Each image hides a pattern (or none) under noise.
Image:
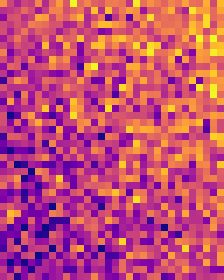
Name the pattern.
a smooth slope
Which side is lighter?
top right
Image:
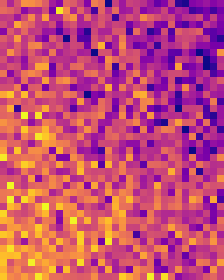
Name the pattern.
a smooth slope
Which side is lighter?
bottom left
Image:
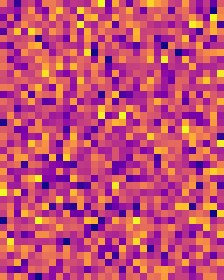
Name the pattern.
only noise
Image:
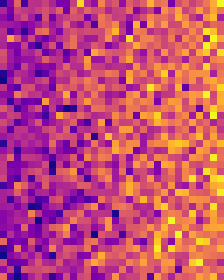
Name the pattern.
a smooth slope
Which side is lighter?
right
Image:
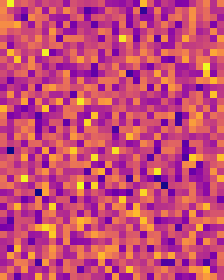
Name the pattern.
only noise
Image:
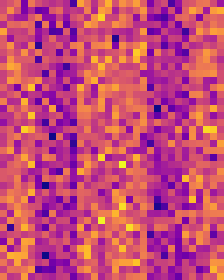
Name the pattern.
vertical stripes
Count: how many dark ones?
2
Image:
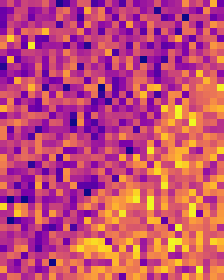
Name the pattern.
a sharp edge
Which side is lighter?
bottom right
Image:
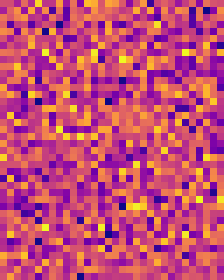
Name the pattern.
only noise
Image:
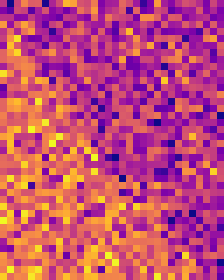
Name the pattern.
a sharp edge
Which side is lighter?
bottom left
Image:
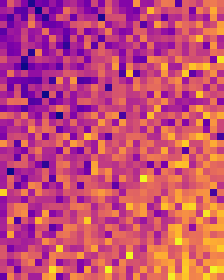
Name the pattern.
a smooth slope
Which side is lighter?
bottom right
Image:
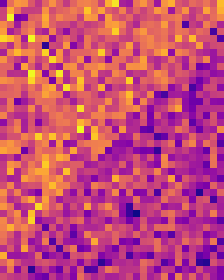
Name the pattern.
a sharp edge
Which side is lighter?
top left
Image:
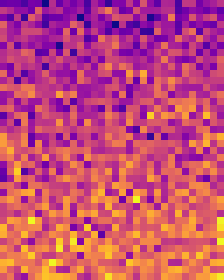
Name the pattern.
a smooth slope
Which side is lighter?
bottom
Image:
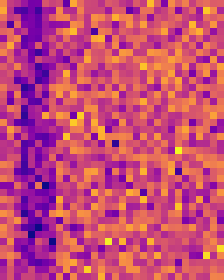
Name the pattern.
one vertical stripe
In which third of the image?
left
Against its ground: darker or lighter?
darker
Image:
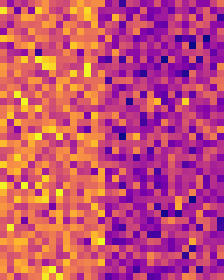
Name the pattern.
a sharp edge
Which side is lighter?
left
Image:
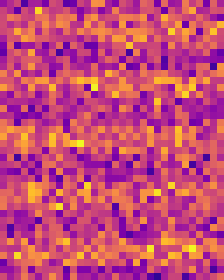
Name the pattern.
horizontal stripes
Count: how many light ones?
5
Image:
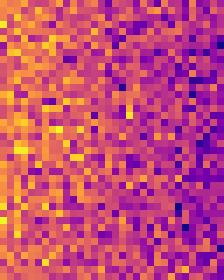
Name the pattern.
a smooth slope
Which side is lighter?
left
